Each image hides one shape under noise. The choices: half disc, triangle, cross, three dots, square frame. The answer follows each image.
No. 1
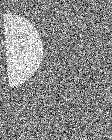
half disc
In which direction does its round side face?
right
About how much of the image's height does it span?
half
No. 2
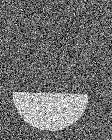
half disc
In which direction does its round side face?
down
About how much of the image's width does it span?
two thirds
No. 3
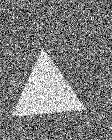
triangle
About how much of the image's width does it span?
two thirds
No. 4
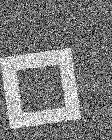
square frame
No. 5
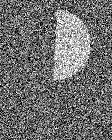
half disc
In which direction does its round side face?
right
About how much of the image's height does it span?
half
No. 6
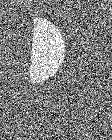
half disc
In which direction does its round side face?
right
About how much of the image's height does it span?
half
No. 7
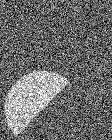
half disc
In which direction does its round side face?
up and left
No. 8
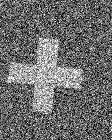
cross
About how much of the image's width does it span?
two thirds
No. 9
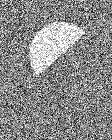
half disc
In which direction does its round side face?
up and left
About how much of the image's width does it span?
half
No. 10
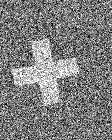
cross
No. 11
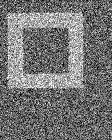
square frame
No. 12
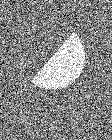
half disc
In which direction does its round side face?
down and right
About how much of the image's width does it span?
half
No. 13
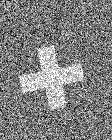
cross
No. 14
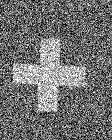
cross
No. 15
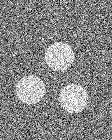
three dots
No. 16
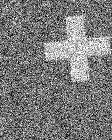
cross
